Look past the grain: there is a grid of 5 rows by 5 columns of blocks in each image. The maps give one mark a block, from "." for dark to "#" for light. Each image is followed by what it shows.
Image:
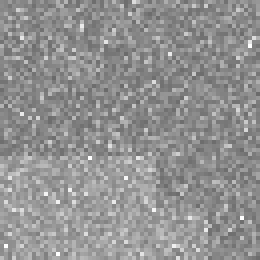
. . . . .
. . . . .
. . . . .
# # # . .
# # # # .
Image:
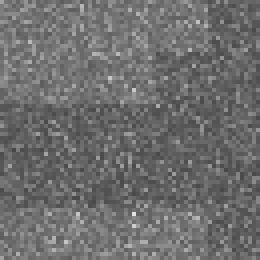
# # # # .
# # # . .
. . . . .
. . . . .
# # # # .
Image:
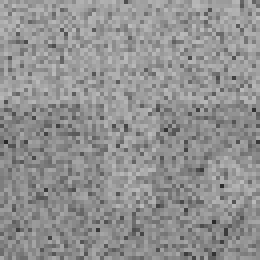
# # # # #
# # # # #
. . # . .
. . # . #
. . . . .
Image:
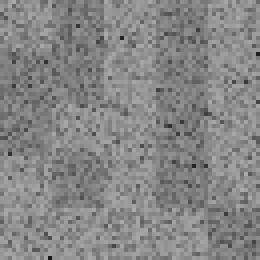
# . # . #
. . # . #
. # # . #
# . # . #
# # # # .
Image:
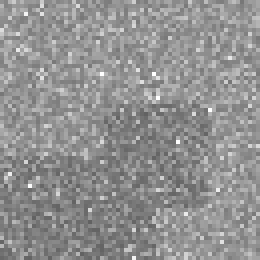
# # # # #
# # # # #
# # . . #
. . . . #
. . . # #
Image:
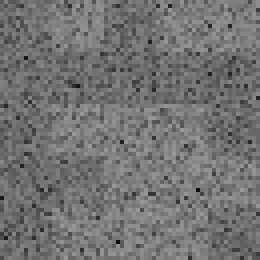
. # . # #
. . . . .
. # # # .
. . # # #
. # # # .
